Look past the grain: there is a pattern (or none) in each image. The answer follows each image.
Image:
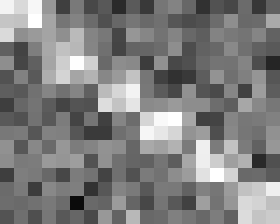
blocks along the diagonal
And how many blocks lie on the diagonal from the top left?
6
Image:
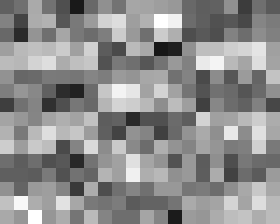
a checkerboard
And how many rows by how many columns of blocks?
6 by 3
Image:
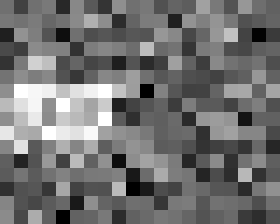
one block
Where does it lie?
middle left
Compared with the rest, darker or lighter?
lighter
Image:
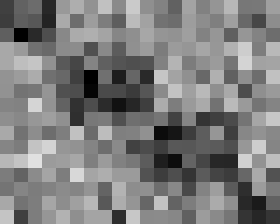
blocks along the diagonal
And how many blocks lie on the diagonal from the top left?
4
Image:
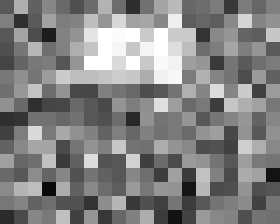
one block
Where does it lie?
top middle
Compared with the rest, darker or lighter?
lighter
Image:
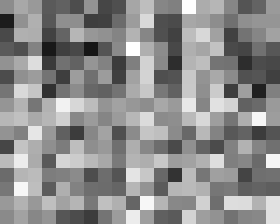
bands of rows crossing bands of columns
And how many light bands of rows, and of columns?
3 and 3
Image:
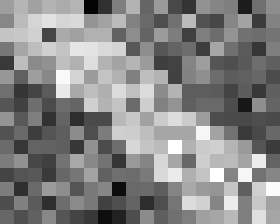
a diagonal band
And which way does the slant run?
top left to bottom right
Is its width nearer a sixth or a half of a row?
a half
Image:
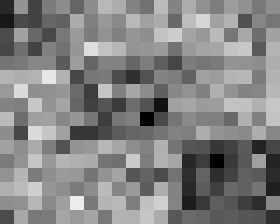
blocks along the diagonal
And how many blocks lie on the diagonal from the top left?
3
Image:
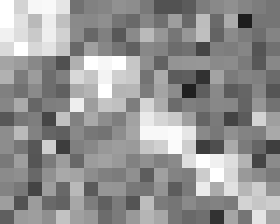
blocks along the diagonal
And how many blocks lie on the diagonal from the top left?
5
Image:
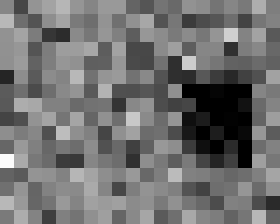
one block
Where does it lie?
middle right
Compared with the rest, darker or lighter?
darker
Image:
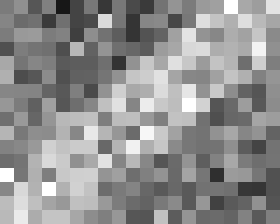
a diagonal band
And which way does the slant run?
bottom left to top right
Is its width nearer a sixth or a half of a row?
a half
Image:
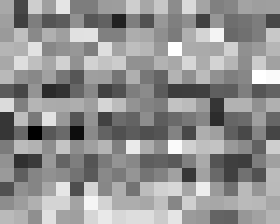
bands of rows
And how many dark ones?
4
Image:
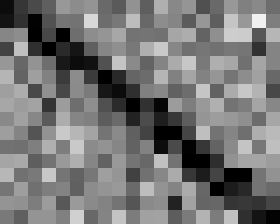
a diagonal band
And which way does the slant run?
top left to bottom right
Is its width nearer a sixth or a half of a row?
a sixth
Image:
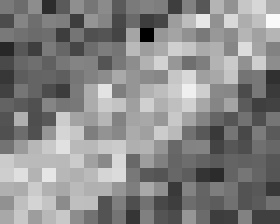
a diagonal band
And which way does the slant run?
bottom left to top right
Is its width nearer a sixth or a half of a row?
a half
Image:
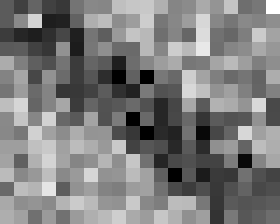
a diagonal band
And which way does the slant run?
top left to bottom right
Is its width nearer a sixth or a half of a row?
a half
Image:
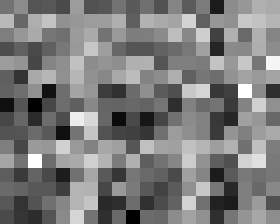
bands of rows crossing bands of columns
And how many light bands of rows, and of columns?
3 and 3
